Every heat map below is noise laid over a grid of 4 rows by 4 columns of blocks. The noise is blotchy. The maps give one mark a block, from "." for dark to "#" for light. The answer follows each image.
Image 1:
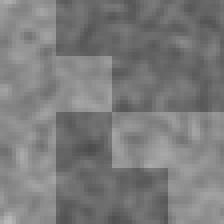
#...
##..
#.##
#..#
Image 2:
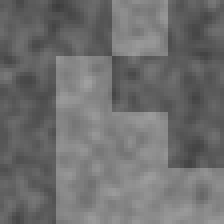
..#.
.#..
.##.
.###
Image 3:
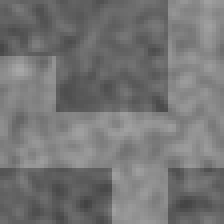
...#
#..#
####
..#.
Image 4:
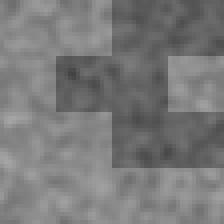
##..
#..#
##..
####
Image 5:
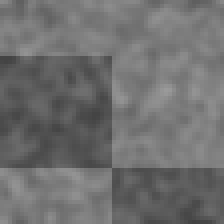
####
..##
..##
##..
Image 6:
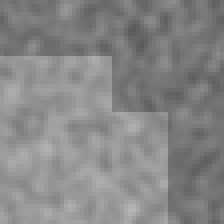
....
##..
###.
###.
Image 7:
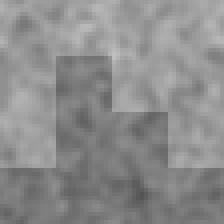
####
#.##
#..#
....
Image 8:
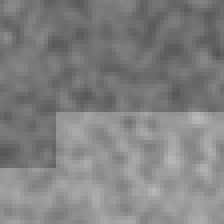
....
....
.###
####
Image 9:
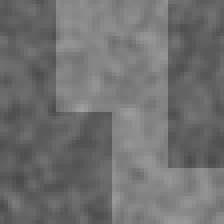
.##.
.##.
..#.
..##
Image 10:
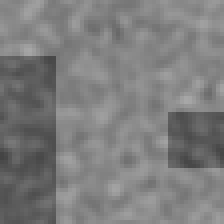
####
.###
.##.
.###
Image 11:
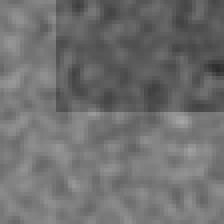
#...
#...
####
####
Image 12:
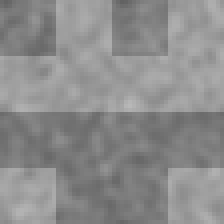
.#.#
####
....
#..#
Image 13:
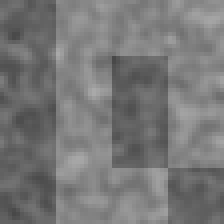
.###
.#.#
.#.#
.##.
